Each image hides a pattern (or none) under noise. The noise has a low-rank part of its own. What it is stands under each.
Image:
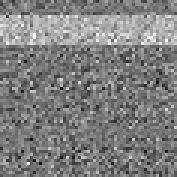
one band of rows
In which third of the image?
top
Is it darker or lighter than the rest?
lighter
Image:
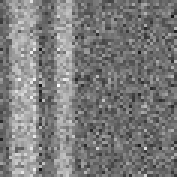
bands of columns
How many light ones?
2
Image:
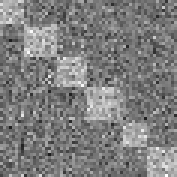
blocks along the diagonal
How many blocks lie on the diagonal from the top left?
6
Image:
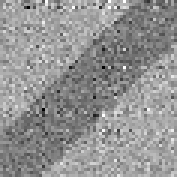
a diagonal band
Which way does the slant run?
bottom left to top right
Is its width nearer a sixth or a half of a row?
a half
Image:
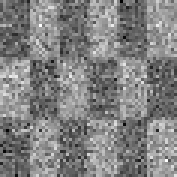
a checkerboard
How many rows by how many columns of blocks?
3 by 6
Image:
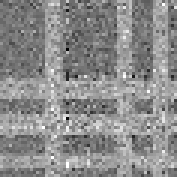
bands of rows crossing bands of columns
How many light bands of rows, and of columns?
3 and 3
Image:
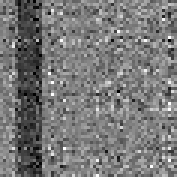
one band of columns
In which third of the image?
left
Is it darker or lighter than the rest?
darker
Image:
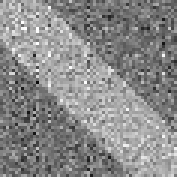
a diagonal band
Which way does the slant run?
top left to bottom right
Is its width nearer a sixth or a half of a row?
a half
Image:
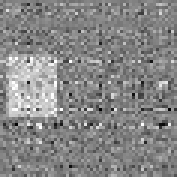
one block
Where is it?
middle left
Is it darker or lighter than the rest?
lighter
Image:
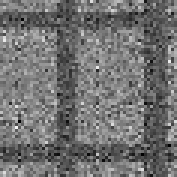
bands of rows crossing bands of columns
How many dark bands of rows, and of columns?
2 and 2
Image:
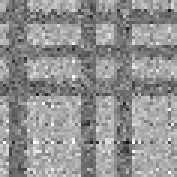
bands of rows crossing bands of columns
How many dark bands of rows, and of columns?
3 and 3
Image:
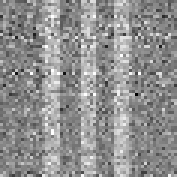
bands of columns
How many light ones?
3
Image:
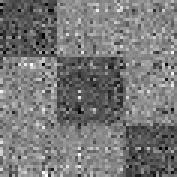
blocks along the diagonal
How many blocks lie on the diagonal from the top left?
3
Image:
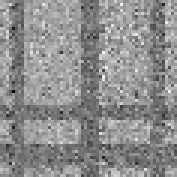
bands of rows crossing bands of columns
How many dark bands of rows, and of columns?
2 and 3
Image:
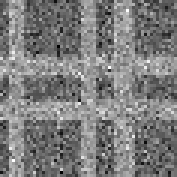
bands of rows crossing bands of columns
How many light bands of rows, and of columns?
2 and 3
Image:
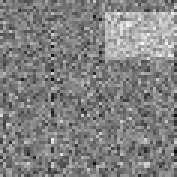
one block
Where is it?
top right
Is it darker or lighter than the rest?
lighter
